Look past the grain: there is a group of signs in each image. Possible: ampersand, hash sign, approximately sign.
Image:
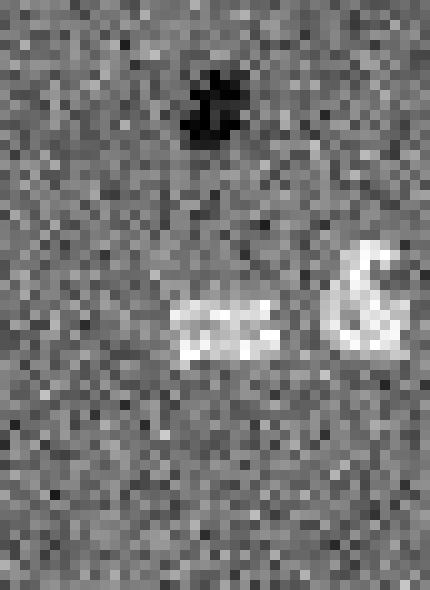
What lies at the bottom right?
nothing
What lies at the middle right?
ampersand
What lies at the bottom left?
nothing
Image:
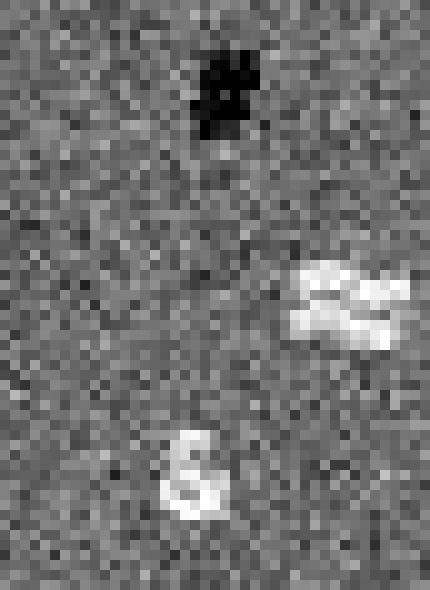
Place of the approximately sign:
middle right
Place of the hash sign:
top middle
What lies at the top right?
nothing
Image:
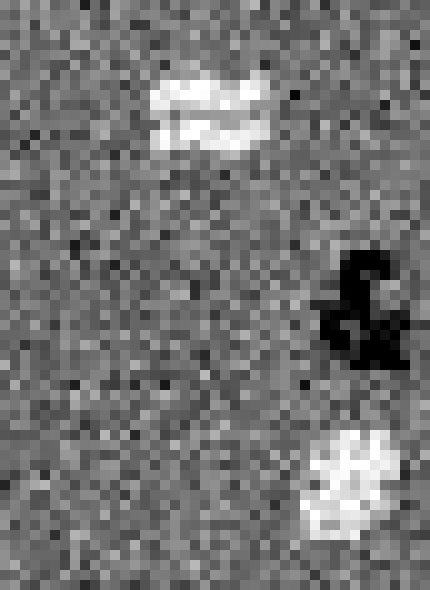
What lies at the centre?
nothing
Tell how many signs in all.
3
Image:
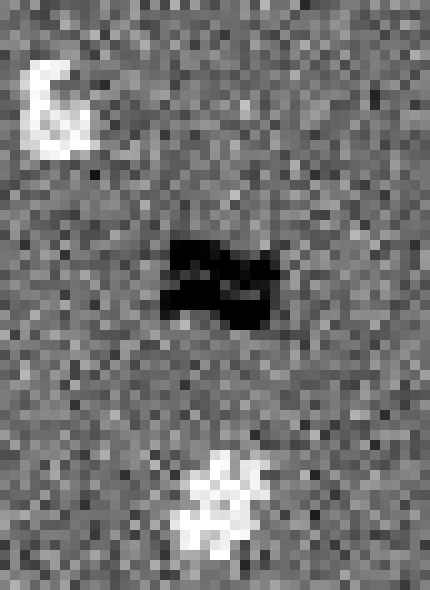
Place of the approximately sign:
centre
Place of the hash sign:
bottom middle
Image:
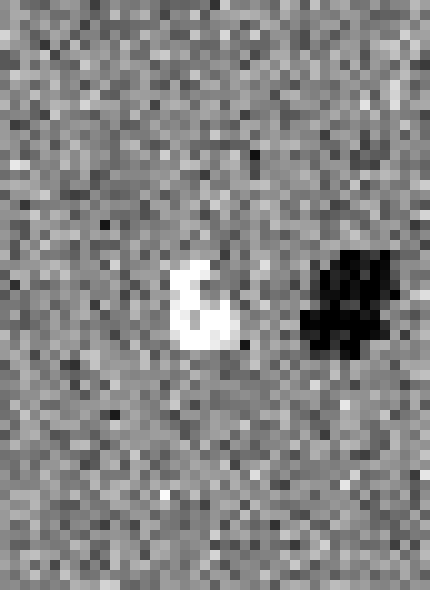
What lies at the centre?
ampersand
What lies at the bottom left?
nothing
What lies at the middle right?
hash sign
